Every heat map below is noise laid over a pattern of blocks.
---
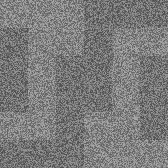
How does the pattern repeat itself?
the same after a half turn
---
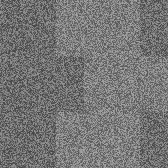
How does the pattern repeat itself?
top and bottom mirror each other
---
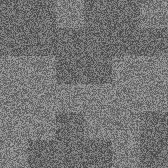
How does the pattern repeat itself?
no symmetry
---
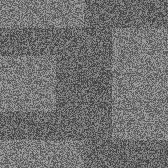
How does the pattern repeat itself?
top and bottom mirror each other
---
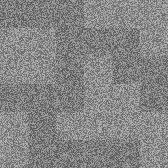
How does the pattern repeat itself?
no symmetry
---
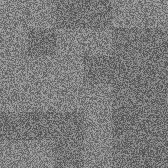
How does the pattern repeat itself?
no symmetry
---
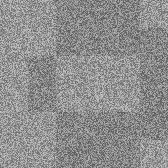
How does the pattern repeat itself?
top and bottom mirror each other
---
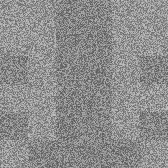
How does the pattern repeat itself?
left and right mirror each other
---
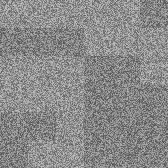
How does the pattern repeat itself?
no symmetry
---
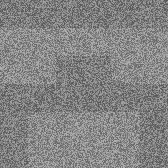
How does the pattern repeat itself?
left and right mirror each other
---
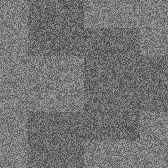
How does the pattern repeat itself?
top and bottom mirror each other
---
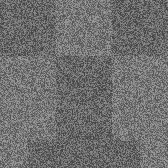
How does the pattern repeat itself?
left and right mirror each other
